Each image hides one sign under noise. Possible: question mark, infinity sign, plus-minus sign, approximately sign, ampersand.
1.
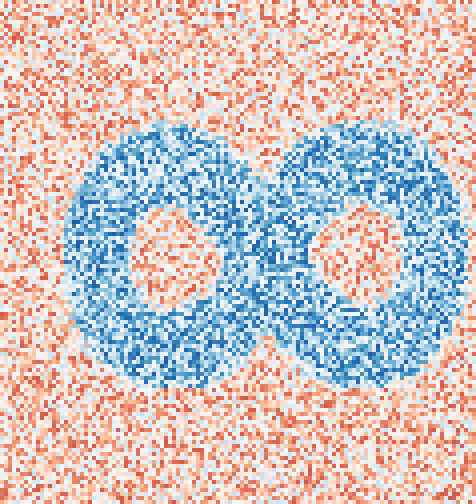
infinity sign
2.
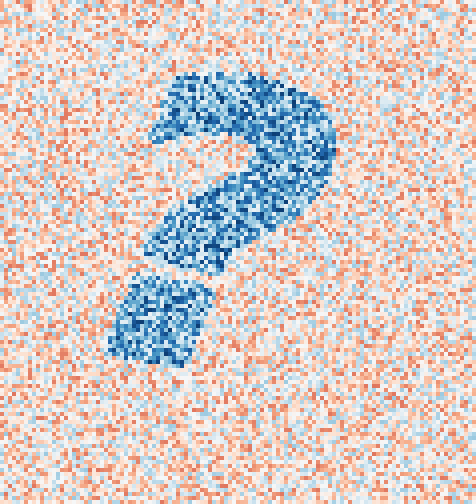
question mark
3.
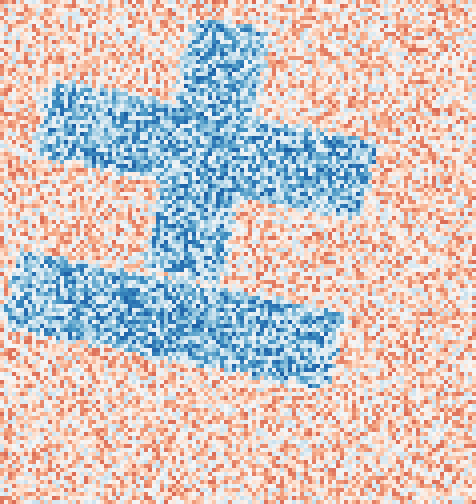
plus-minus sign
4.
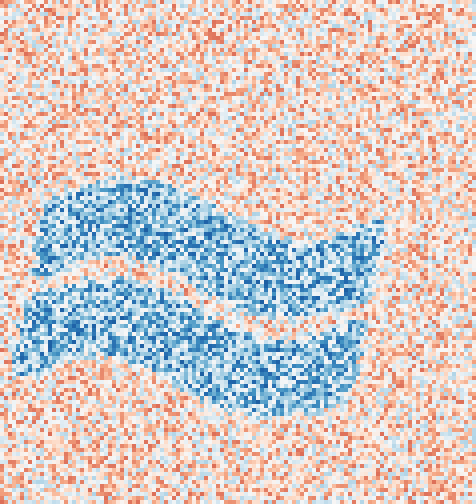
approximately sign
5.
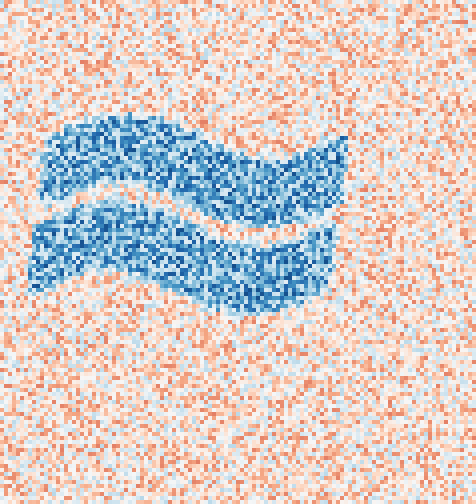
approximately sign
